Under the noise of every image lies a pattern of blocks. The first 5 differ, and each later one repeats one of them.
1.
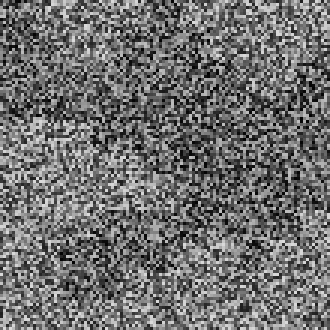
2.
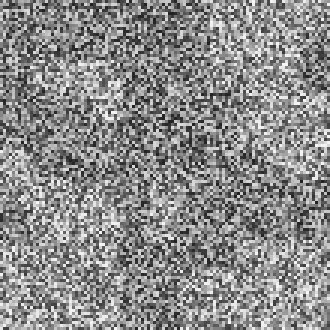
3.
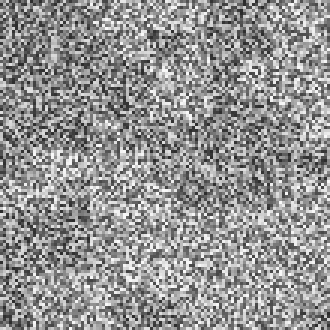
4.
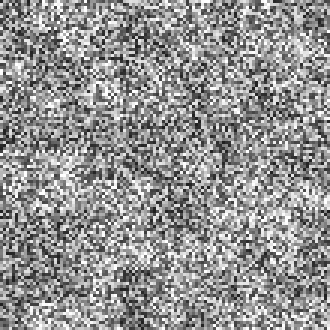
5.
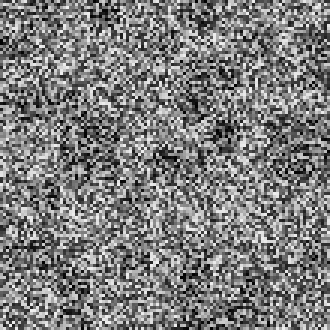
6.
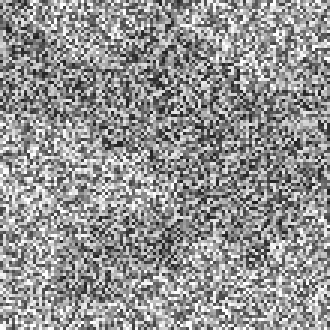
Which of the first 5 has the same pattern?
1
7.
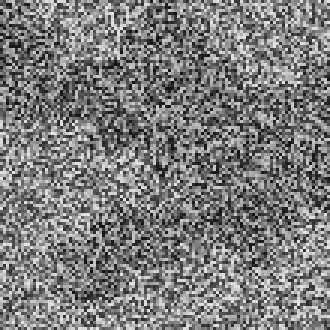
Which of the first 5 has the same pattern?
1
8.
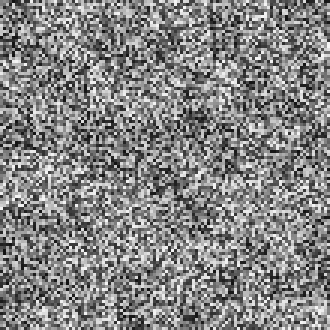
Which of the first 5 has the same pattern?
4
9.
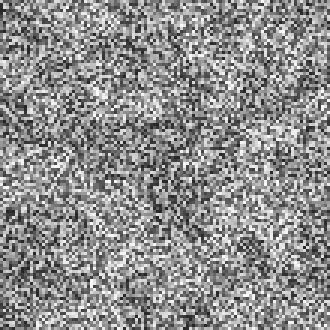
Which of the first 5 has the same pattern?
4
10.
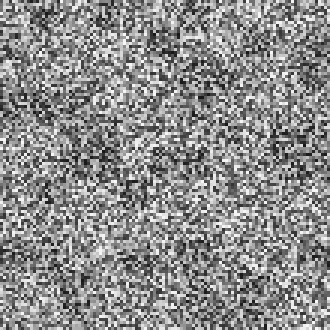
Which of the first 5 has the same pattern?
5
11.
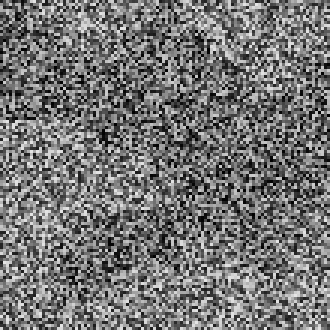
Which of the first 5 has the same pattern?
1
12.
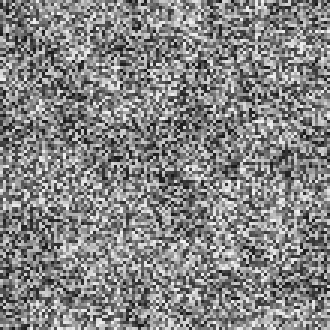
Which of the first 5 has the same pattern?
4
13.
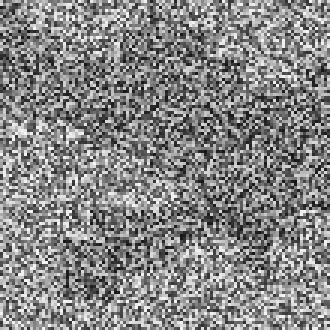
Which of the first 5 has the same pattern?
1
